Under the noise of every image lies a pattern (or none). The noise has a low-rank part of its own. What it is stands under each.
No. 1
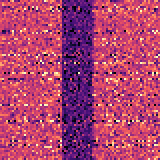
one band of columns
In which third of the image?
middle
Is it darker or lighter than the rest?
darker
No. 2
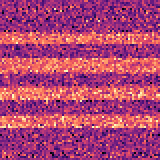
bands of rows
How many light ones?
4
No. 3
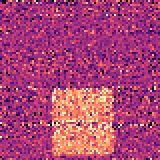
one block
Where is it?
bottom middle
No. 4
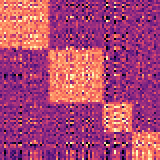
blocks along the diagonal
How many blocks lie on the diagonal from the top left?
4
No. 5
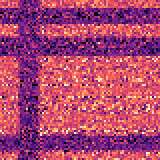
bands of rows crossing bands of columns
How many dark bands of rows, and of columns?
3 and 1
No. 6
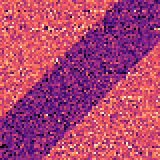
a diagonal band
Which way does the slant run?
bottom left to top right
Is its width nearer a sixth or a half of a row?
a half
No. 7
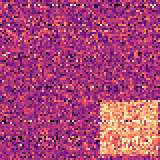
one block
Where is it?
bottom right
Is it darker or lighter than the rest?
lighter
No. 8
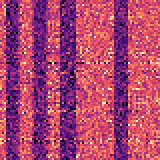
bands of columns
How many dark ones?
4
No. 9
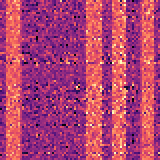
bands of columns
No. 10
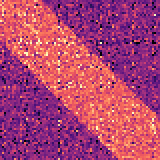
a diagonal band
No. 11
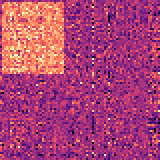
one block
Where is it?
top left
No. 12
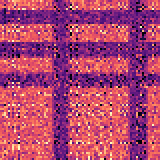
bands of rows crossing bands of columns
